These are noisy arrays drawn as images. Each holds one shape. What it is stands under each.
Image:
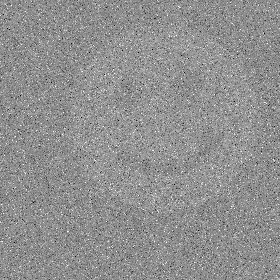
light smiling face
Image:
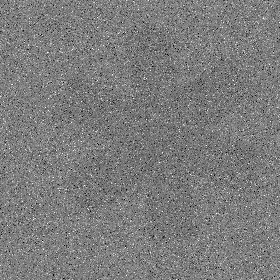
dark asterisk
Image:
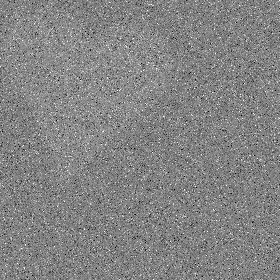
light heart
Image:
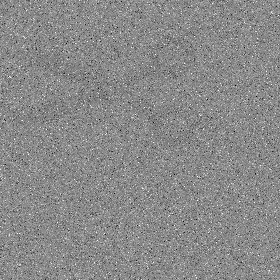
dark pair of scissors
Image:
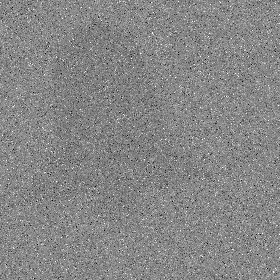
dark bell
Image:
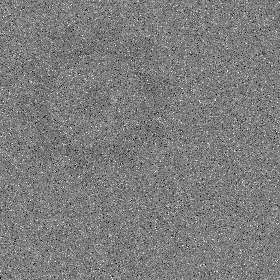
dark gear
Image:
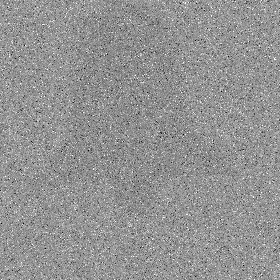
dark bell
